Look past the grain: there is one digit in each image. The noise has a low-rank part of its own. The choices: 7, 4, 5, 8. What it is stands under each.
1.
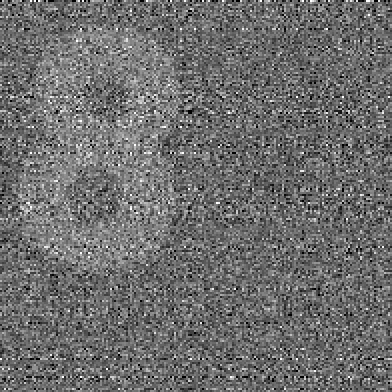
8
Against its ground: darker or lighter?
lighter
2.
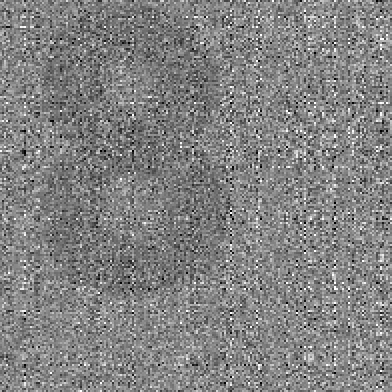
8
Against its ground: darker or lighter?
darker
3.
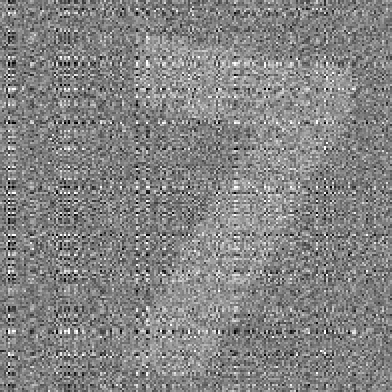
7
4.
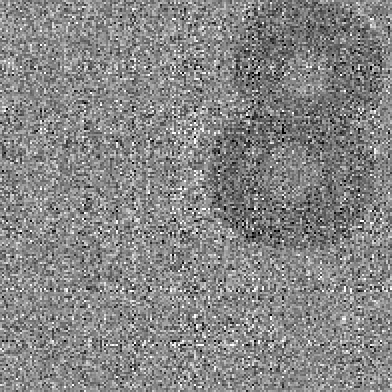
8
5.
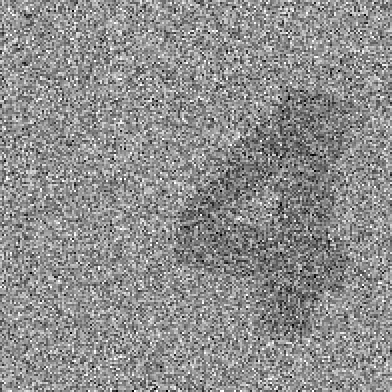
4
